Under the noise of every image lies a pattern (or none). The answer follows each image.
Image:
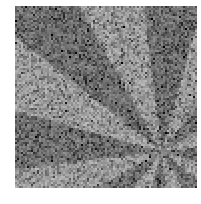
spokes from one point
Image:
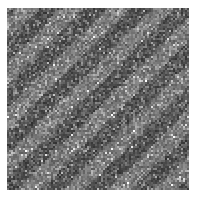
diagonal stripes
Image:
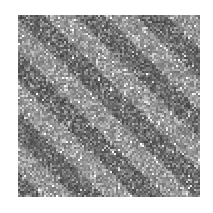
diagonal stripes
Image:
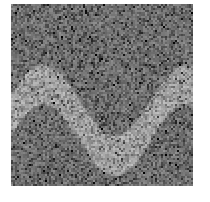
a wavy band
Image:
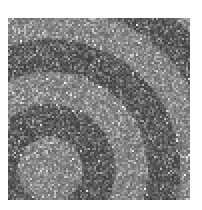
rings round one point
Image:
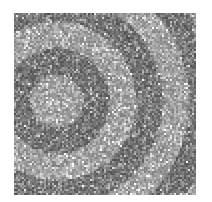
rings round one point
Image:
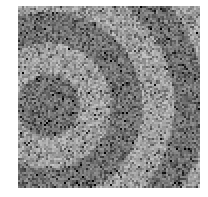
rings round one point
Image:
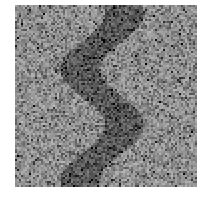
a wavy band
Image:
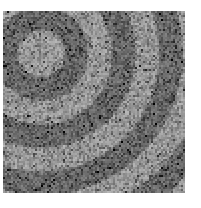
rings round one point
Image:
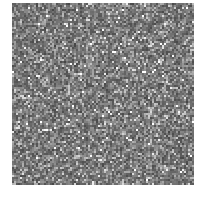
only noise
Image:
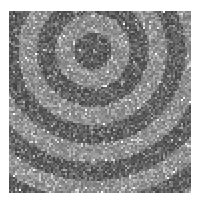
rings round one point
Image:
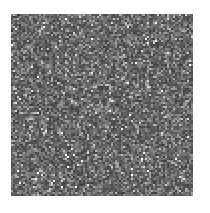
only noise
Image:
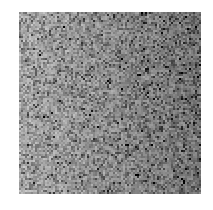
a smooth slope
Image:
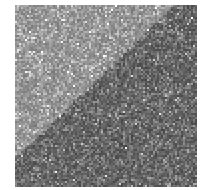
a sharp edge
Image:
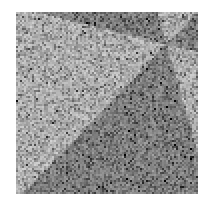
spokes from one point
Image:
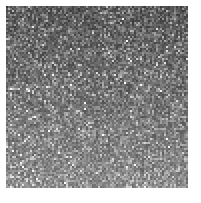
a smooth slope
